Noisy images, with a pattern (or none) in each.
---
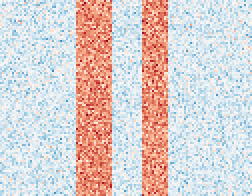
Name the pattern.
bands of columns
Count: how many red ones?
2
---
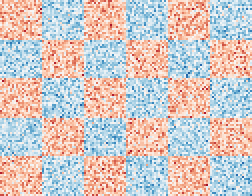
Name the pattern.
a checkerboard
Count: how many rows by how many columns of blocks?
5 by 6
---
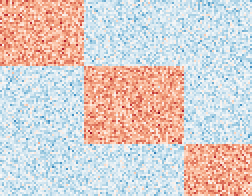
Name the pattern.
blocks along the diagonal
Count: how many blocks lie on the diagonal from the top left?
3
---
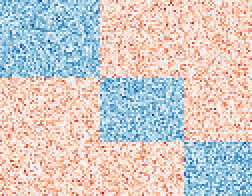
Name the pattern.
blocks along the diagonal
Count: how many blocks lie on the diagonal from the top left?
3
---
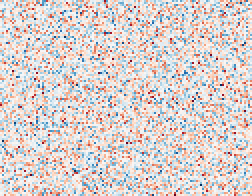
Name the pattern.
only noise
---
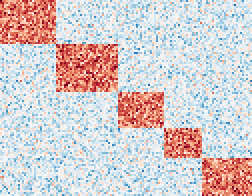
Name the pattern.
blocks along the diagonal
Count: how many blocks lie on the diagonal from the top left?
5
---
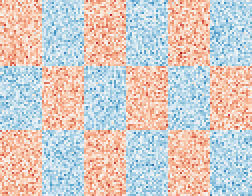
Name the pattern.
a checkerboard
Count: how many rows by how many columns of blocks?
3 by 6
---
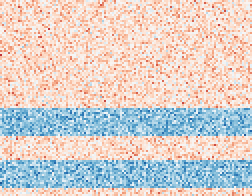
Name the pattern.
bands of rows
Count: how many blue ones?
2
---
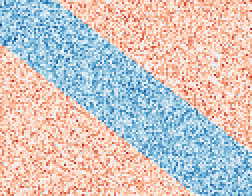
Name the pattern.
a diagonal band
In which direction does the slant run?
top left to bottom right
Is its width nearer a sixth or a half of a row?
a half
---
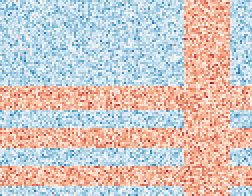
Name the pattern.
bands of rows crossing bands of columns
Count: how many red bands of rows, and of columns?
3 and 1
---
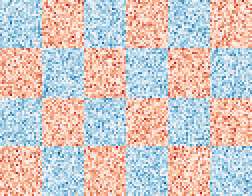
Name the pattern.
a checkerboard
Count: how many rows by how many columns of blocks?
4 by 6
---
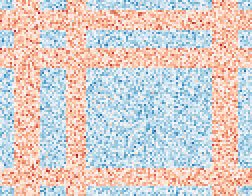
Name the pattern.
bands of rows crossing bands of columns
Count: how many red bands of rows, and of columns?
3 and 3
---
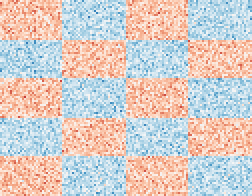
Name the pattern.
a checkerboard
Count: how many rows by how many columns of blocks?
5 by 4
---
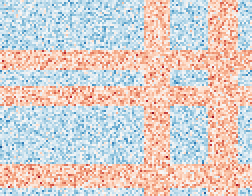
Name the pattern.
bands of rows crossing bands of columns
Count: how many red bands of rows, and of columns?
3 and 2
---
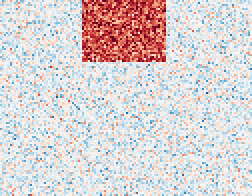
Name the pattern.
one block
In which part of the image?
top middle
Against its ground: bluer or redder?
redder
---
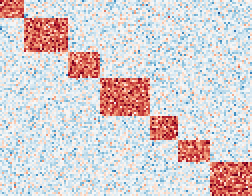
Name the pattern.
blocks along the diagonal
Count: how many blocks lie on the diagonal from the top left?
7
